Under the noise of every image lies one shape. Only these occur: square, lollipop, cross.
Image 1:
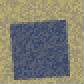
dark square
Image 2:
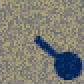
dark lollipop
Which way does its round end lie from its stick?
down and right
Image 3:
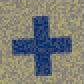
dark cross
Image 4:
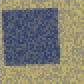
dark square
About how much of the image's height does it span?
two thirds
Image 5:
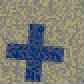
dark cross
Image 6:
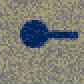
dark lollipop
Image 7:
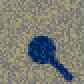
dark lollipop
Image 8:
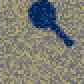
dark lollipop
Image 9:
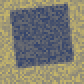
dark square
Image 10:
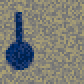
dark lollipop
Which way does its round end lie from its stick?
down
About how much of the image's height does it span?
two thirds
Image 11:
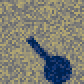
dark lollipop
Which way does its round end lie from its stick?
down and right
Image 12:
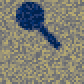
dark lollipop
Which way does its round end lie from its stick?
up and left
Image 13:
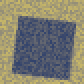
dark square
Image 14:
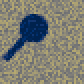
dark lollipop
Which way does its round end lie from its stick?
up and right
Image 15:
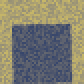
dark square
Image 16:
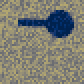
dark lollipop
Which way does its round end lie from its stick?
right
